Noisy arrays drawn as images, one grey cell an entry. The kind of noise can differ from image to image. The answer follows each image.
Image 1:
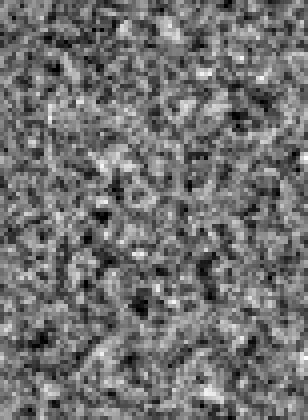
blotchy
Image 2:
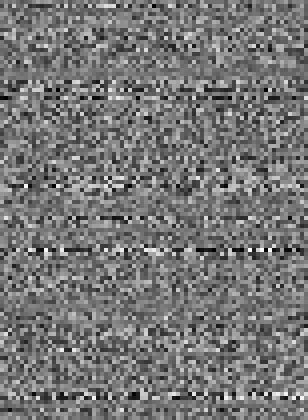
rows of uneven size
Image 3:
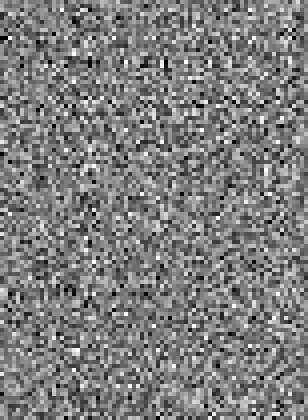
low rank plus noise
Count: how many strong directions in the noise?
five to eight
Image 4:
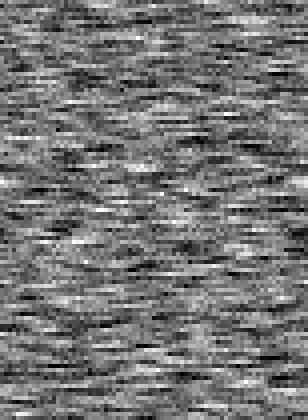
streaked along the rows
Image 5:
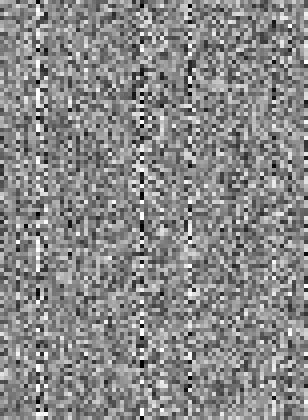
columns of uneven size
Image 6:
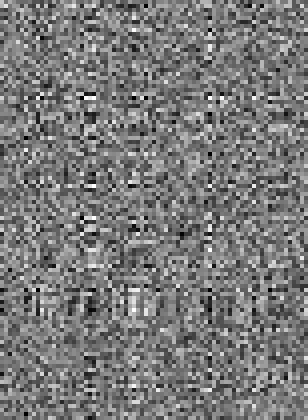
low rank plus noise
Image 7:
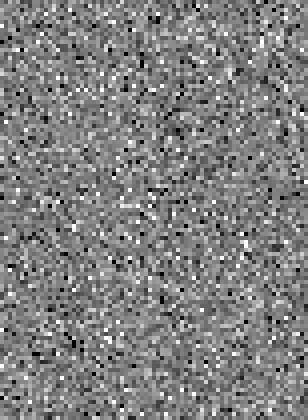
heavy tails
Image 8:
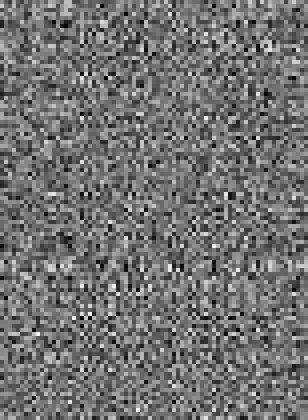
low rank plus noise
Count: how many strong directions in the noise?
two
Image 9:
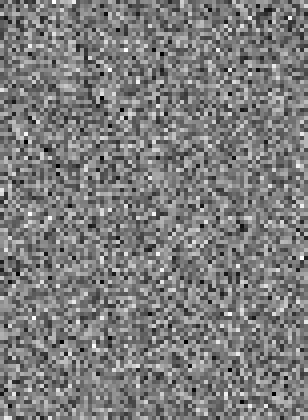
independent entries
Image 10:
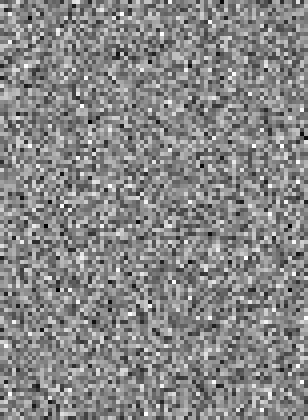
independent entries
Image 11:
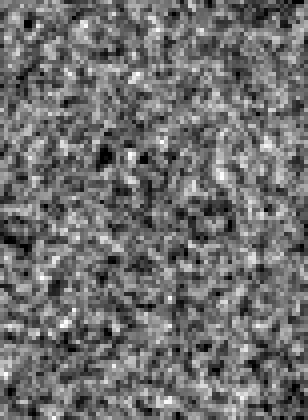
blotchy
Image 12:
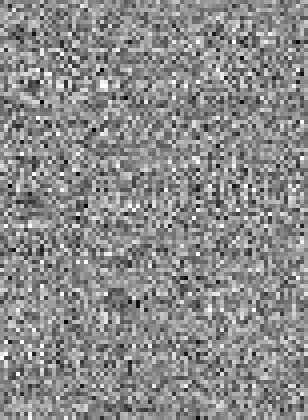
low rank plus noise
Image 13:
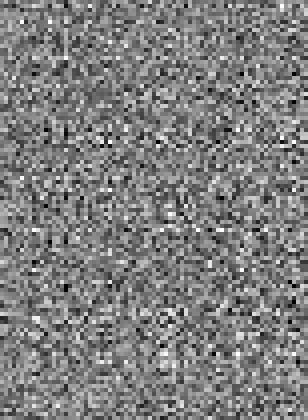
low rank plus noise
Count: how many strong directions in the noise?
five to eight
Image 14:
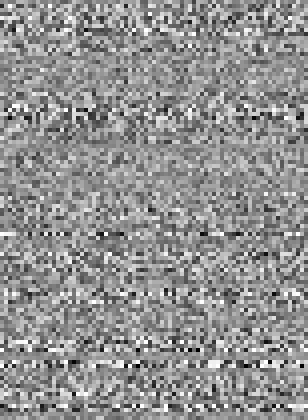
rows of uneven size
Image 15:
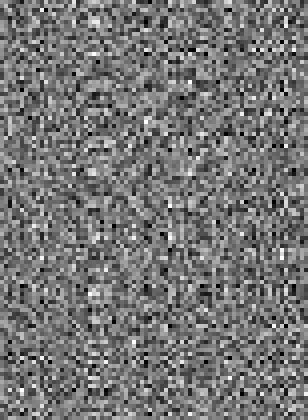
low rank plus noise
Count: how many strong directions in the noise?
one
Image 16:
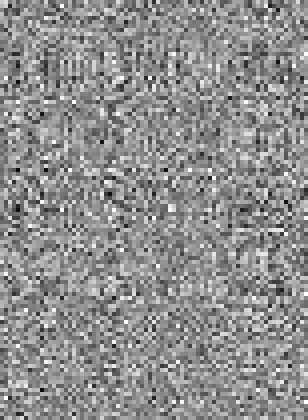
low rank plus noise
